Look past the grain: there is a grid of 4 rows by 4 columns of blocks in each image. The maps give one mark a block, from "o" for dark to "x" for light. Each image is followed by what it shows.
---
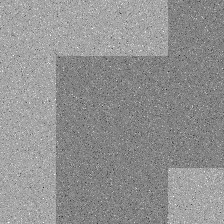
x x x o
x o o o
x o o o
x o o x
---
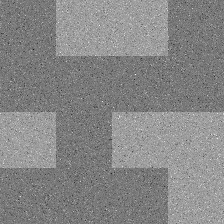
o x x o
o o o o
x o x x
o o o x
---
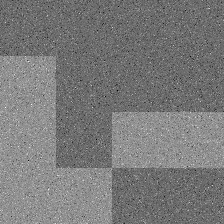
o o o o
x o o o
x o x x
x x o o
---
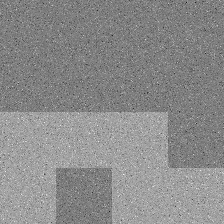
o o o o
o o o o
x x x o
x o x x
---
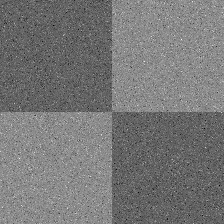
o o x x
o o x x
x x o o
x x o o
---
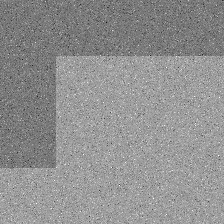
o o o o
o x x x
o x x x
x x x x
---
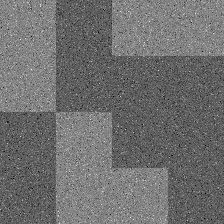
x o x x
x o o o
o x o o
o x x o
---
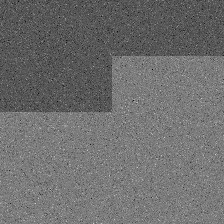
o o o o
o o x x
x x x x
x x x x
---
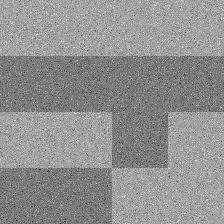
x x x x
o o o o
x x o x
o o x x
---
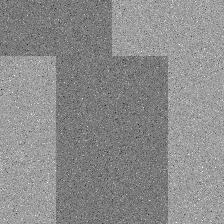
o o x x
x o o x
x o o x
x o o x
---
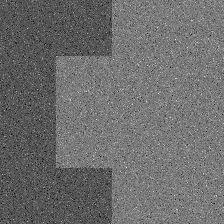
o o x x
o x x x
o x x x
o o x x
